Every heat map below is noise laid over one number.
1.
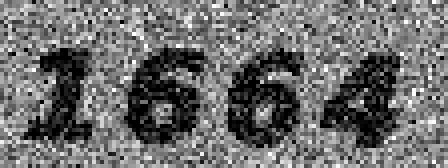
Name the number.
1664
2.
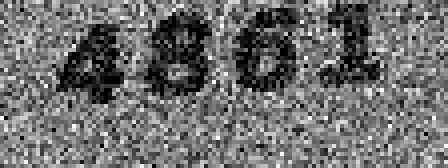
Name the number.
4861
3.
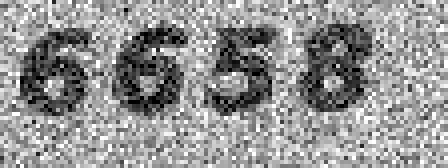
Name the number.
6658
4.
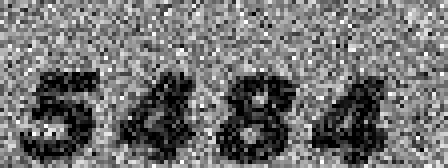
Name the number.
5484
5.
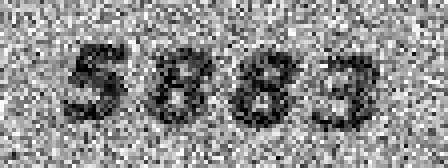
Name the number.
5883
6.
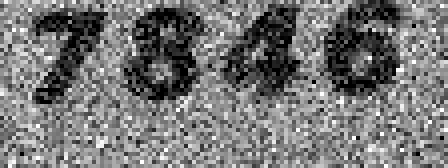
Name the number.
7846
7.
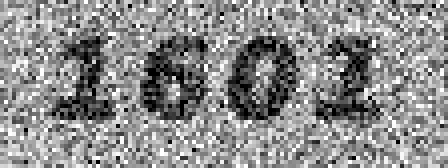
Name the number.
1601
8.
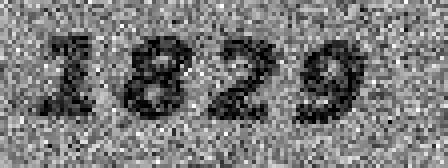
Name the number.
1829
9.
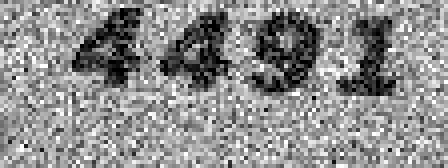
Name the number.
4491
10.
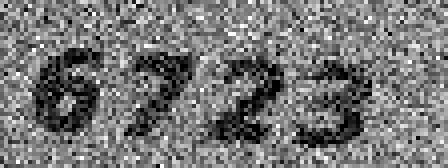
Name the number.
6723
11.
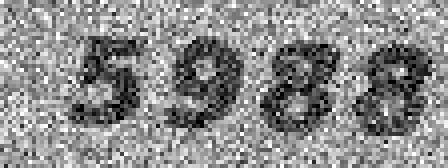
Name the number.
5988
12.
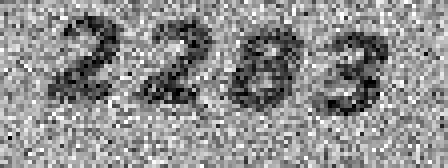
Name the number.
2283
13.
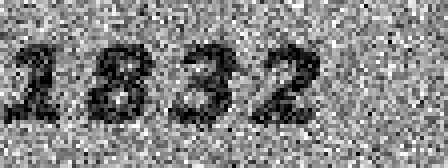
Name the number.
1832
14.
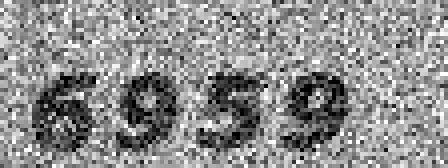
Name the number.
6959
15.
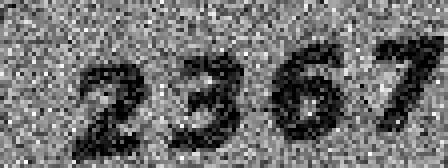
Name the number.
2367
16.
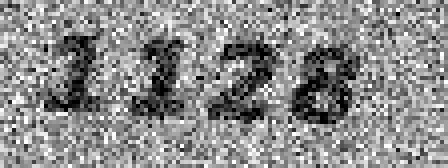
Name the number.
1128
